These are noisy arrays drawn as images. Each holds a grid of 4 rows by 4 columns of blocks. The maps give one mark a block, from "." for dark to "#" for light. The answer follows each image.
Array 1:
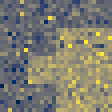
. . . .
. . # #
. # # #
. . # #
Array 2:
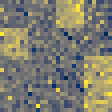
. . # .
# . . .
. . . #
. . . #
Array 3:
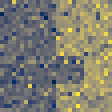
. . # #
. . # #
. . . #
. . # #
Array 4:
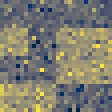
. . . .
# . # #
. . # #
# # . .
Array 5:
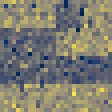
# # . #
. . # #
. . . .
# # # #
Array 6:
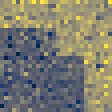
# # # #
. . # #
. . . #
. . . #
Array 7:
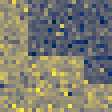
# . . .
# . . .
# # # .
# # # #
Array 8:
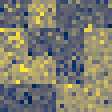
. # . .
# . . #
# # . #
. . # #
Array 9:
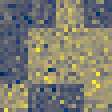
. . # .
. # # #
. # # #
# . . #
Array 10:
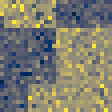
# # . .
. . # #
. . # #
. # # #
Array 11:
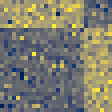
# # # .
. . . #
. . . #
. . . #
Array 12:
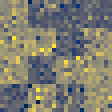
# . . .
# # . #
# . # #
. # . #
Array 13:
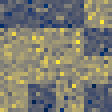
. . . #
# # # .
# # # #
# . # .
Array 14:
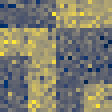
. . # #
# # . .
. # . .
. # . #
